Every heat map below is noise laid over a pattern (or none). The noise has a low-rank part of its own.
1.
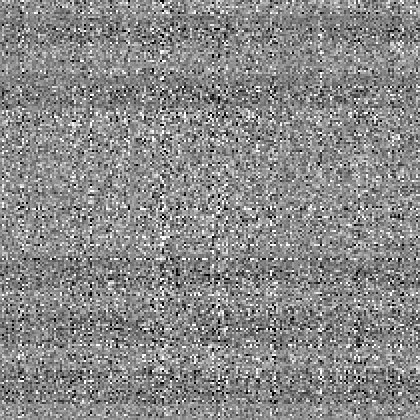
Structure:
bands of rows
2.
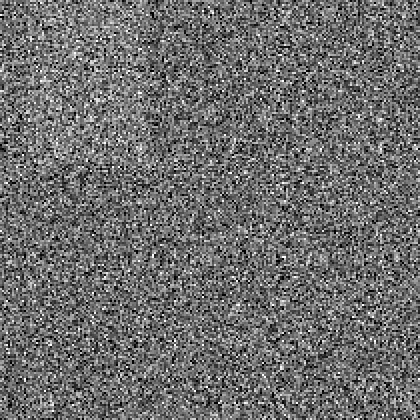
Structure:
one block
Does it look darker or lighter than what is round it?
lighter
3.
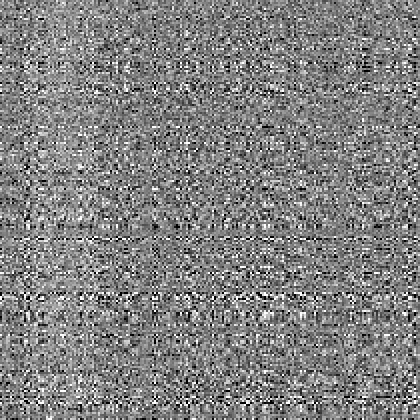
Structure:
one band of columns
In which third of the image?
left
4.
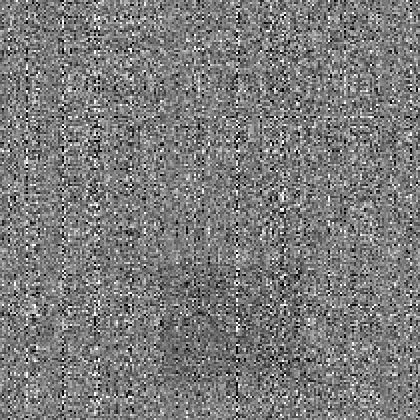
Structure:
one block
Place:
bottom middle
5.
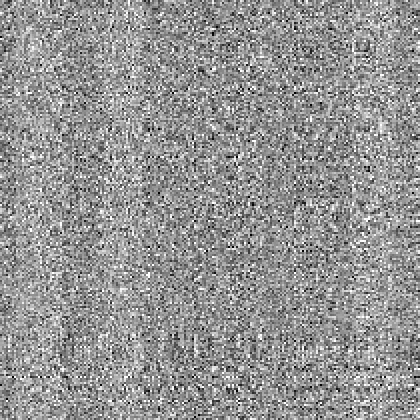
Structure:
bands of columns
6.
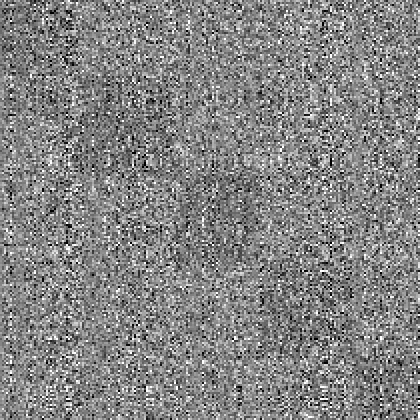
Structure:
blocks along the diagonal
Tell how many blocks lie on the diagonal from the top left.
5
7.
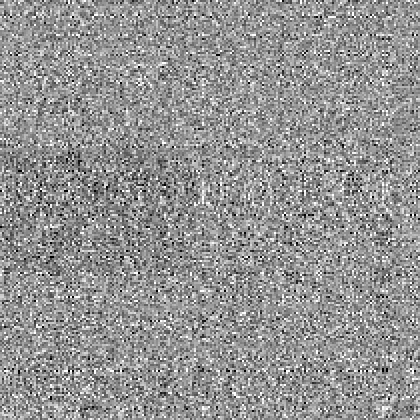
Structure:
one block
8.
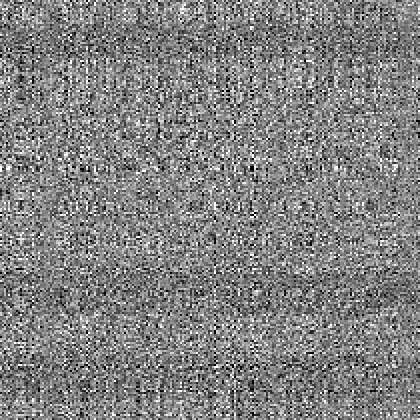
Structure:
bands of rows
